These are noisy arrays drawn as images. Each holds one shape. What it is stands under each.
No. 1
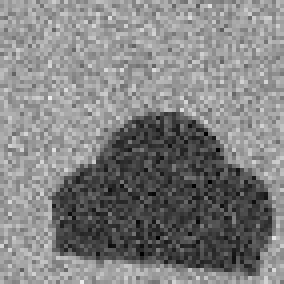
cloud
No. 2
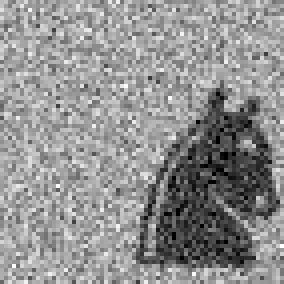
chess knight
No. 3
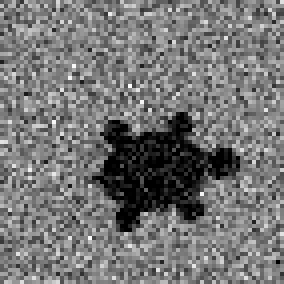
turtle
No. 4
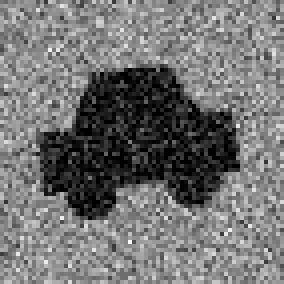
car
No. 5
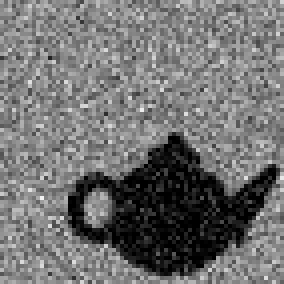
teapot
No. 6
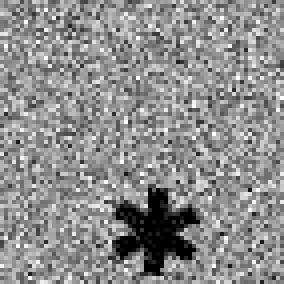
asterisk
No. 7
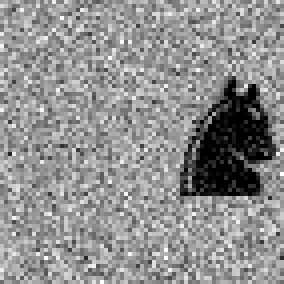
chess knight
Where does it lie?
middle right
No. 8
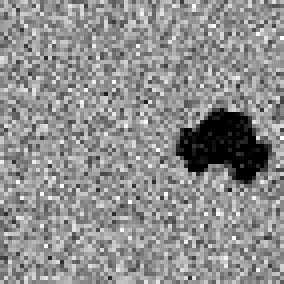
car
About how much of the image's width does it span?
a third
